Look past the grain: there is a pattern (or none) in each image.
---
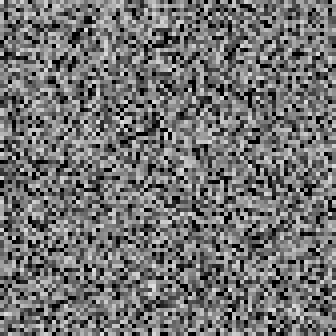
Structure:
only noise
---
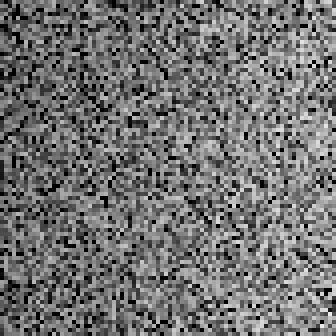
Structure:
a smooth slope
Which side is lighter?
right
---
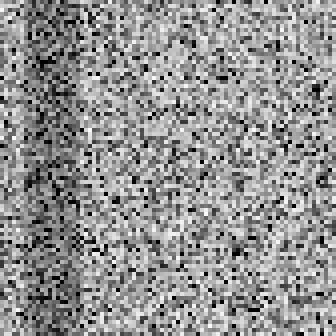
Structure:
one vertical stripe
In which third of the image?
left
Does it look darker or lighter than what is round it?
darker
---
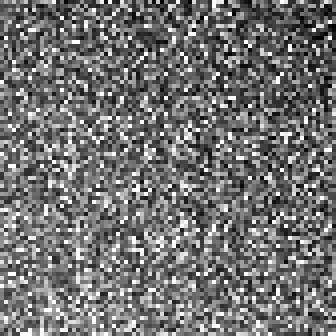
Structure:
a smooth slope
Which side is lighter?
bottom left
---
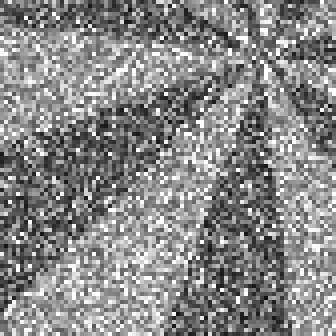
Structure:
spokes from one point
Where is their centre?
top right
